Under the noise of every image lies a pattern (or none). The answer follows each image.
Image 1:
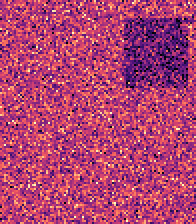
one block
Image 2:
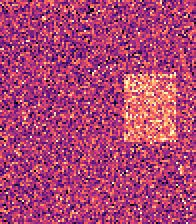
one block
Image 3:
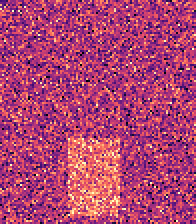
one block
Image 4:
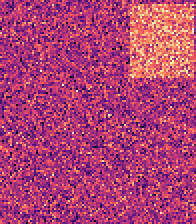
one block
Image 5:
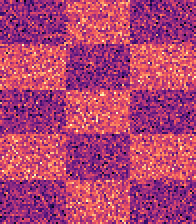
a checkerboard
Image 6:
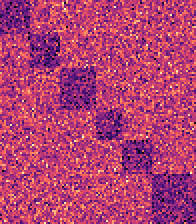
blocks along the diagonal
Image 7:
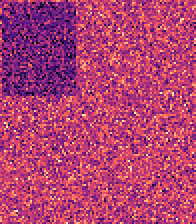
one block
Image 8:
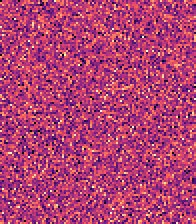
only noise
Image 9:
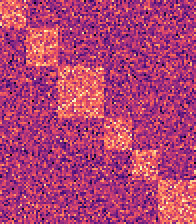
blocks along the diagonal
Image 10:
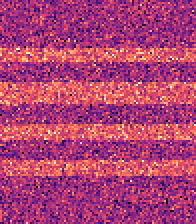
bands of rows
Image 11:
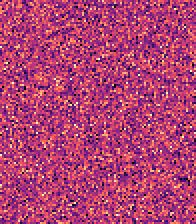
only noise
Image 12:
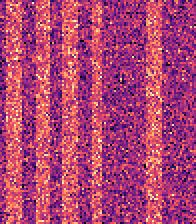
bands of columns
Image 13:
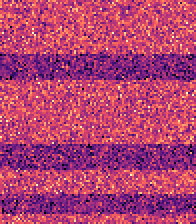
bands of rows
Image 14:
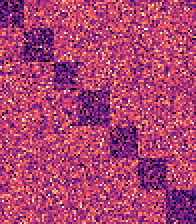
blocks along the diagonal
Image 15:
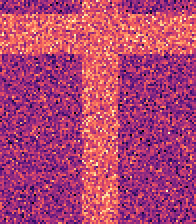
bands of rows crossing bands of columns
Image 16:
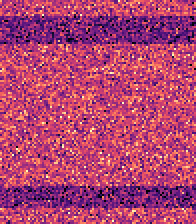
bands of rows
